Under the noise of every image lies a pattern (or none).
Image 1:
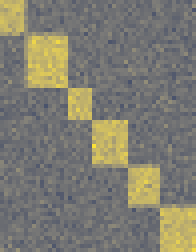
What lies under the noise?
blocks along the diagonal
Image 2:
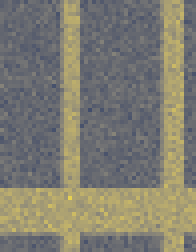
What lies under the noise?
bands of rows crossing bands of columns
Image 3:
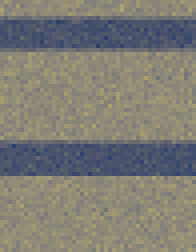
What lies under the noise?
bands of rows
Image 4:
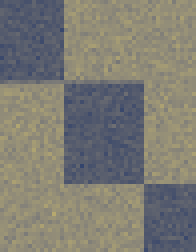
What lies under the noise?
blocks along the diagonal
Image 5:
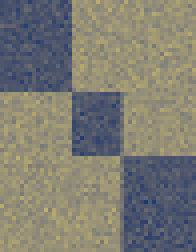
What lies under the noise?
blocks along the diagonal
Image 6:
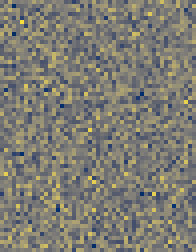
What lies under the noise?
only noise
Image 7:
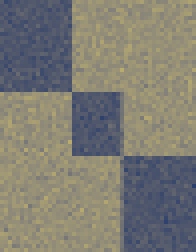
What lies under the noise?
blocks along the diagonal
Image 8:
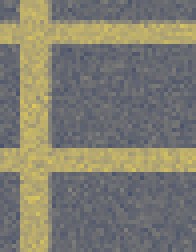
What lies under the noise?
bands of rows crossing bands of columns
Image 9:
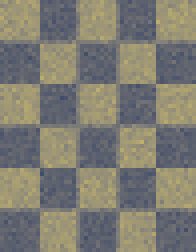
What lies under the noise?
a checkerboard
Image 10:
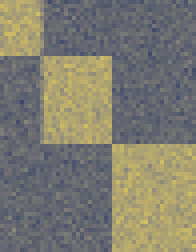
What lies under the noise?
blocks along the diagonal
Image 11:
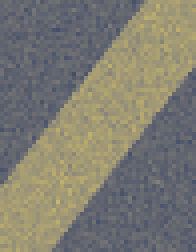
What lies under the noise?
a diagonal band
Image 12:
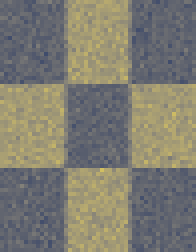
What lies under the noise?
a checkerboard
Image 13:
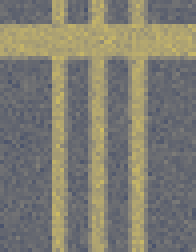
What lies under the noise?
bands of rows crossing bands of columns
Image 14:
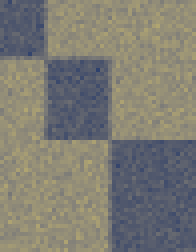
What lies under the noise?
blocks along the diagonal
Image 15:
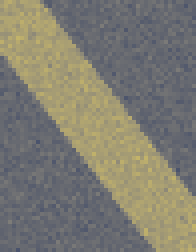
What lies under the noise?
a diagonal band
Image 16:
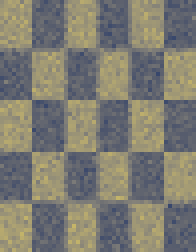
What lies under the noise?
a checkerboard
